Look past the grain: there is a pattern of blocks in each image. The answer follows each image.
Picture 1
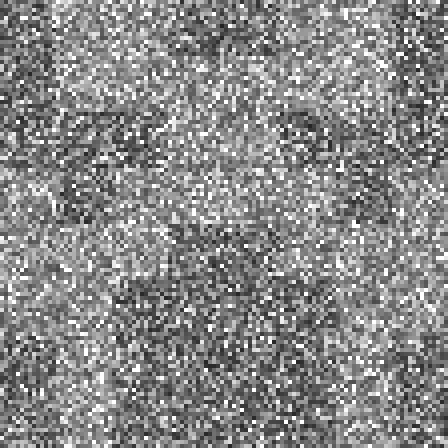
left and right mirror each other
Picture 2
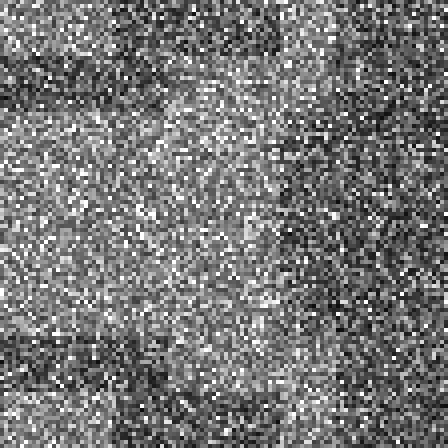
top and bottom mirror each other
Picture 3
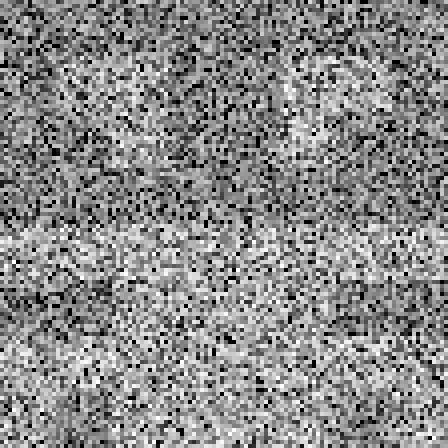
left and right mirror each other
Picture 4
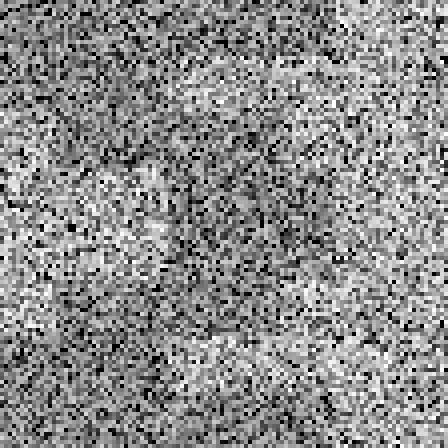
top and bottom mirror each other
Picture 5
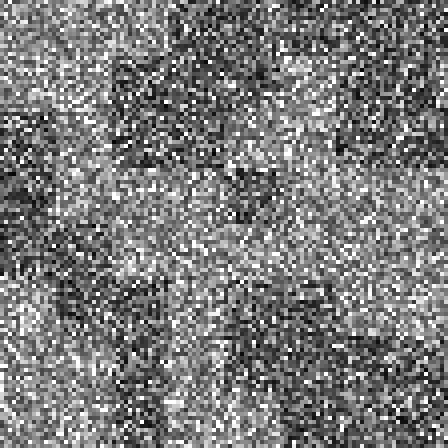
no symmetry
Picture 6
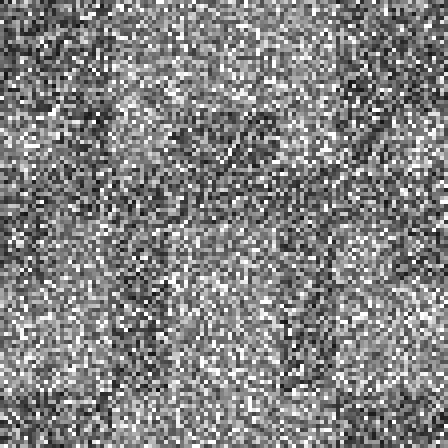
left and right mirror each other
